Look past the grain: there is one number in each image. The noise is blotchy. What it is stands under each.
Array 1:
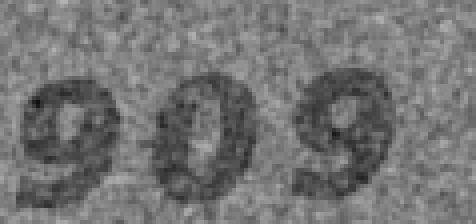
909
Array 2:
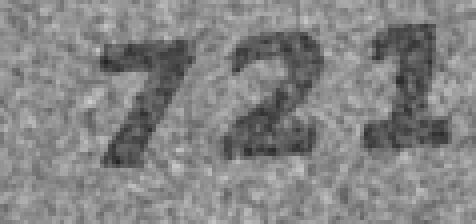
721
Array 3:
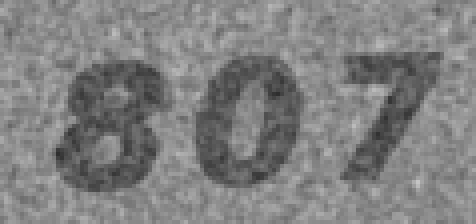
807
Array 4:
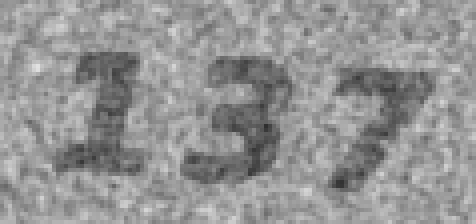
137
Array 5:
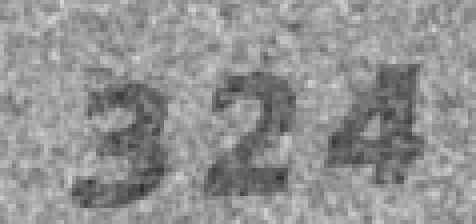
324
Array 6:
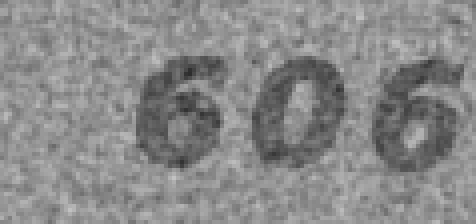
606
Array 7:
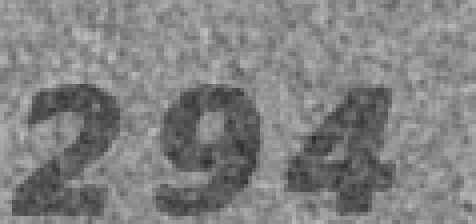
294
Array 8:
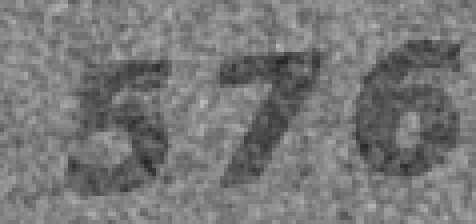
576
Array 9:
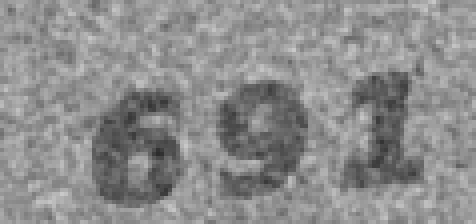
691
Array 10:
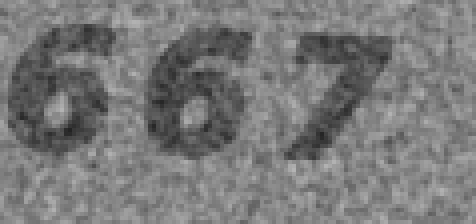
667
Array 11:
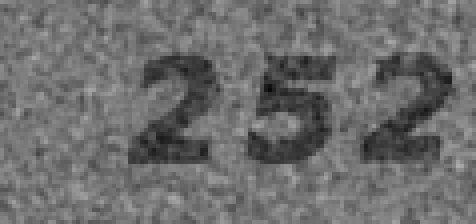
252
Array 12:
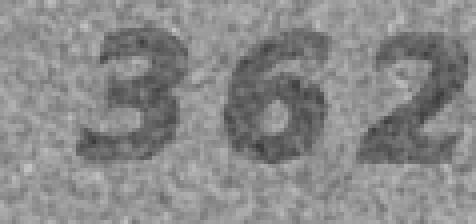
362
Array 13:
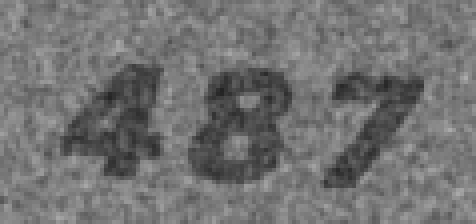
487
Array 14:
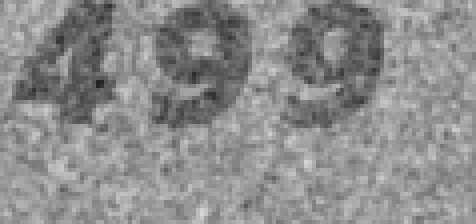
499
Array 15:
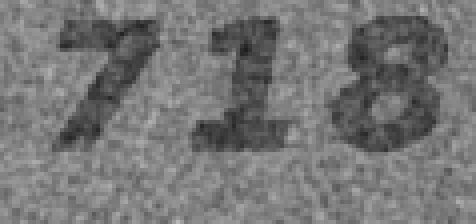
718
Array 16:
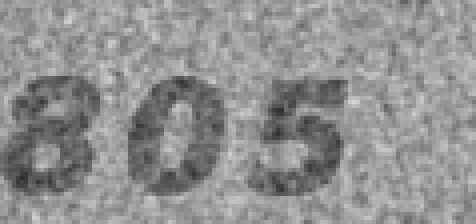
805
